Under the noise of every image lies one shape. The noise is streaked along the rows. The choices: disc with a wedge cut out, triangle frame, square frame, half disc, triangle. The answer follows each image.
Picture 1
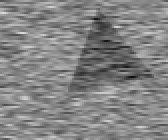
triangle
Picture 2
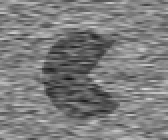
disc with a wedge cut out
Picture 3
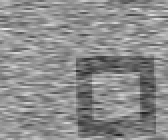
square frame
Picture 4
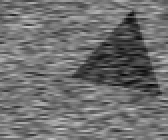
triangle
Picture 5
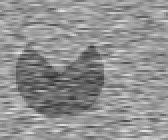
disc with a wedge cut out
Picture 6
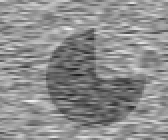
disc with a wedge cut out
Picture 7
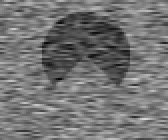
disc with a wedge cut out
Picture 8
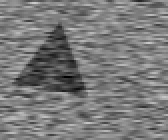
triangle
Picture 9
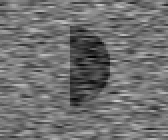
half disc
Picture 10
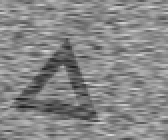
triangle frame
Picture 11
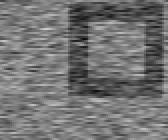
square frame
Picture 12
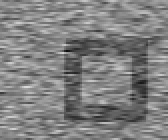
square frame
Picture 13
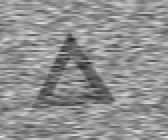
triangle frame
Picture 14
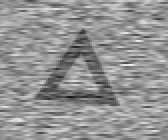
triangle frame
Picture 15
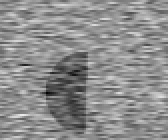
half disc
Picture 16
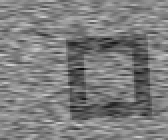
square frame
